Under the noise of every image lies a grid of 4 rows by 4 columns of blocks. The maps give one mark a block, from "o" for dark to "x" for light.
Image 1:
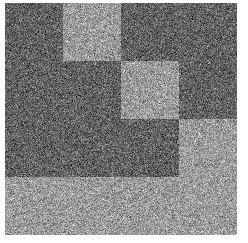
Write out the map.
oxoo
ooxo
ooox
xxxx
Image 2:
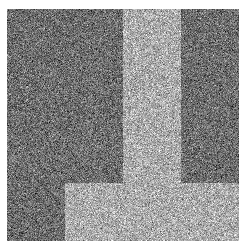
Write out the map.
ooxo
ooxo
ooxo
oxxx
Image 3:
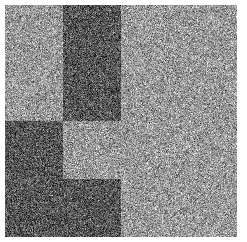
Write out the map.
xoxx
xoxx
oxxx
ooxx
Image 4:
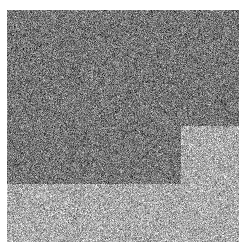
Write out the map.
oooo
oooo
ooox
xxxx
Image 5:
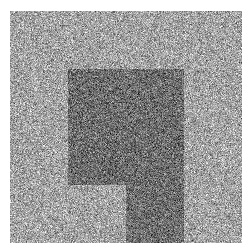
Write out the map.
xxxx
xoox
xoox
xxox
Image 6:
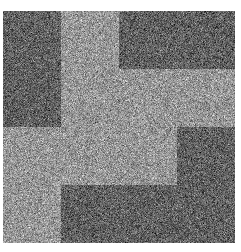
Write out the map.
oxoo
oxxx
xxxo
xooo
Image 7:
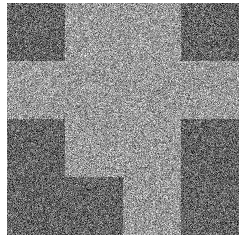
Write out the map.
oxxo
xxxx
oxxo
ooxo
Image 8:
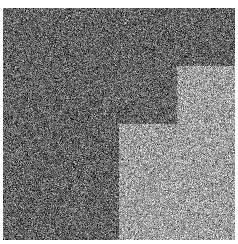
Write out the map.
oooo
ooox
ooxx
ooxx
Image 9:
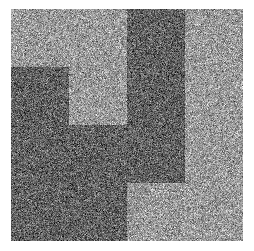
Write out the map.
xxox
oxox
ooox
ooxx
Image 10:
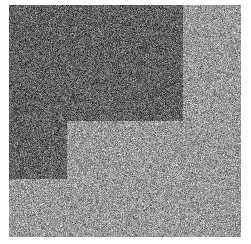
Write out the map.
ooox
ooox
oxxx
xxxx
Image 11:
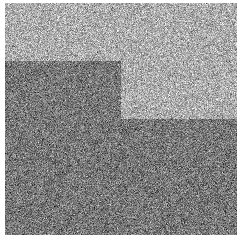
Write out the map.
xxxx
ooxx
oooo
oooo
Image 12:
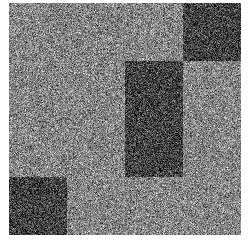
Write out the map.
xxxo
xxox
xxox
oxxx
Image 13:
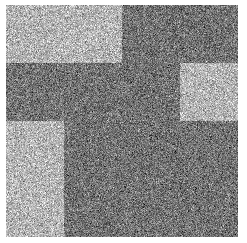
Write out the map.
xxoo
ooox
xooo
xooo
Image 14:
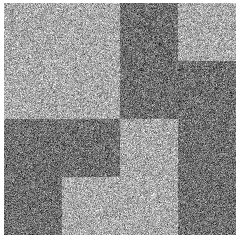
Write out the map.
xxox
xxoo
ooxo
oxxo
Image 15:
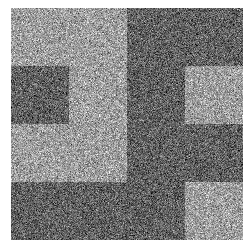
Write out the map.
xxoo
oxox
xxoo
ooox
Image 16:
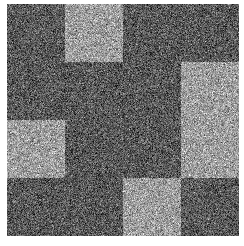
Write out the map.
oxoo
ooox
xoox
ooxo
